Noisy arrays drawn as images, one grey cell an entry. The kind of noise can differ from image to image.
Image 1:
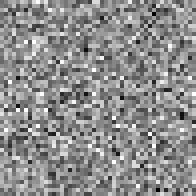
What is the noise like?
low rank plus noise
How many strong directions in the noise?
one
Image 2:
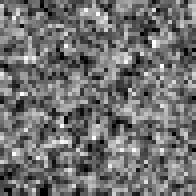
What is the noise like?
blotchy
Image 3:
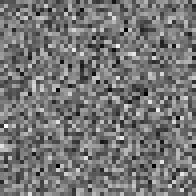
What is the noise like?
independent entries
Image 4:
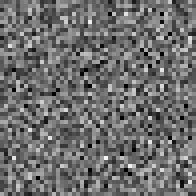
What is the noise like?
low rank plus noise
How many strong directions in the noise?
three or four
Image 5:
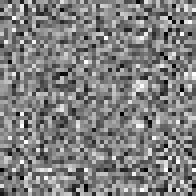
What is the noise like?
low rank plus noise
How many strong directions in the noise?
two
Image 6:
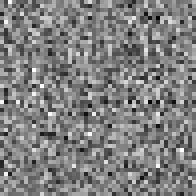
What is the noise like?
low rank plus noise
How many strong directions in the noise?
three or four
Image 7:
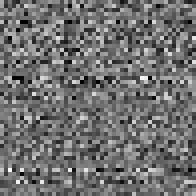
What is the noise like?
rows of uneven size
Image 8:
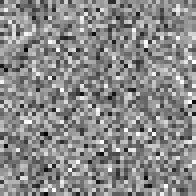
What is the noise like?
independent entries
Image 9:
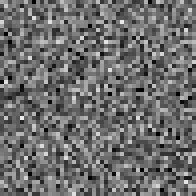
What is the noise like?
independent entries
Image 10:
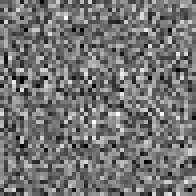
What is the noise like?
low rank plus noise
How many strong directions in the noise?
five to eight
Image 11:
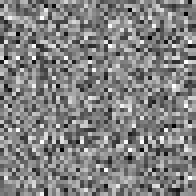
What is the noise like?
low rank plus noise
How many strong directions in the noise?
two
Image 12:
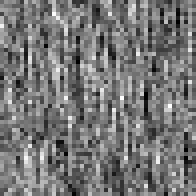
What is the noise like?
streaked along the columns
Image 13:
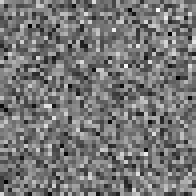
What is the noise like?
independent entries
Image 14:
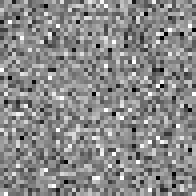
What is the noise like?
heavy tails
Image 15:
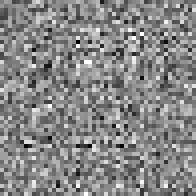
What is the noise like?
low rank plus noise
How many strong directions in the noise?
two
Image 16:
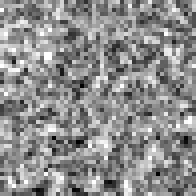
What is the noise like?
blotchy
